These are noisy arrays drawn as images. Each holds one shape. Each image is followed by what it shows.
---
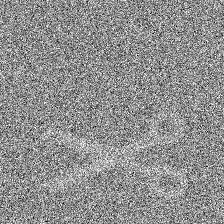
pair of scissors
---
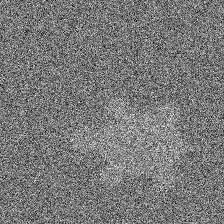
turtle
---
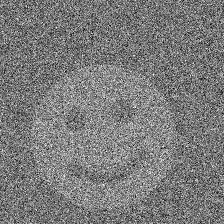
smiling face
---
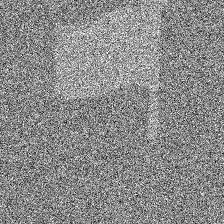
flag
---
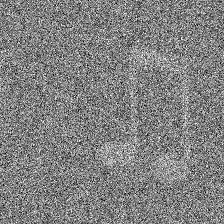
pair of musical notes
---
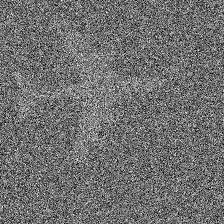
airplane
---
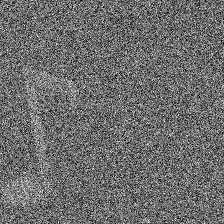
musical note
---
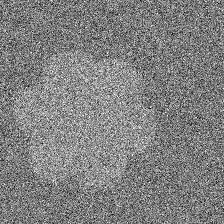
flower
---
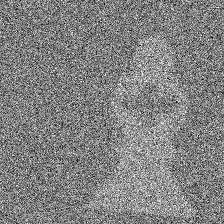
chess bishop
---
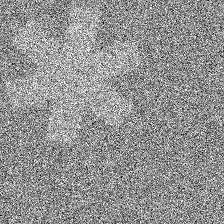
asterisk
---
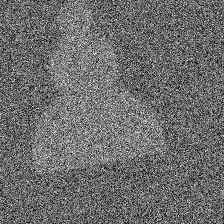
chess pawn
